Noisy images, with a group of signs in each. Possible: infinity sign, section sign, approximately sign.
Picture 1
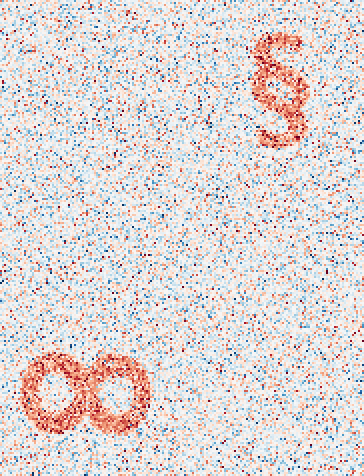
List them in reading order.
top right: section sign; bottom left: infinity sign
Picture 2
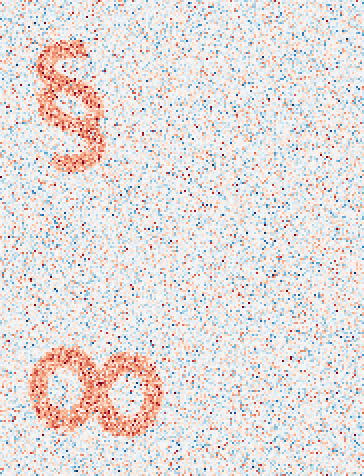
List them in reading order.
top left: section sign; bottom left: infinity sign
